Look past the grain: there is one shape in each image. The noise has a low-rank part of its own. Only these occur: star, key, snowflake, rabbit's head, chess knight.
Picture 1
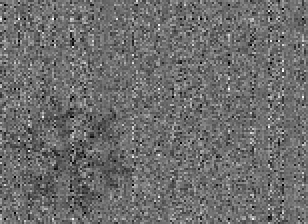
snowflake
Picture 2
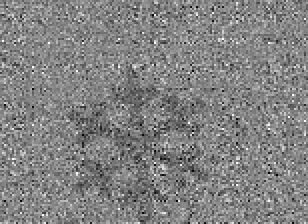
snowflake
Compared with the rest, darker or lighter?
darker
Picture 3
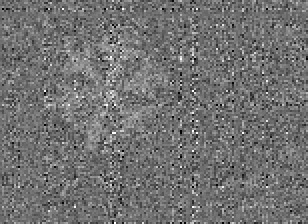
snowflake
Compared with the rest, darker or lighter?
lighter
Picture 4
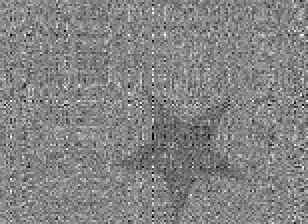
star
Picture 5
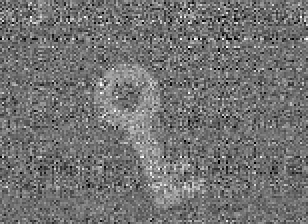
key
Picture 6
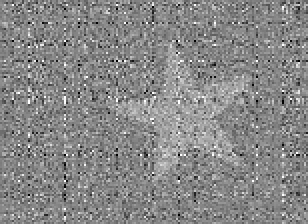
star
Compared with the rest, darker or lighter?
lighter
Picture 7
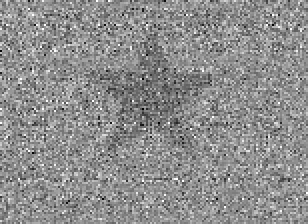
star
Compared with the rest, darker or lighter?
darker
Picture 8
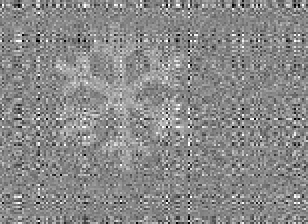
snowflake
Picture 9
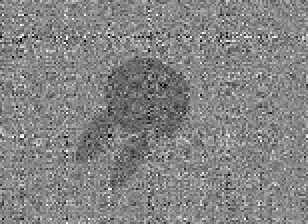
rabbit's head
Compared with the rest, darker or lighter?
darker
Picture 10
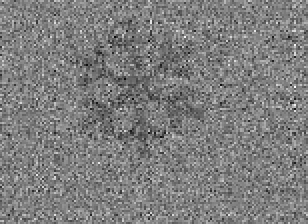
snowflake
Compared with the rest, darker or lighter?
darker
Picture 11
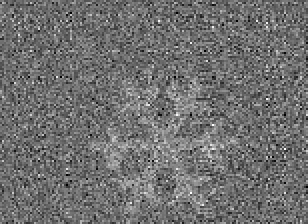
snowflake
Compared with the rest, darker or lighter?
lighter
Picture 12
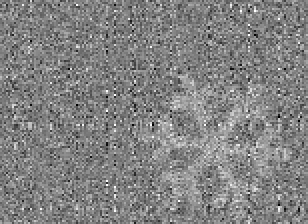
snowflake
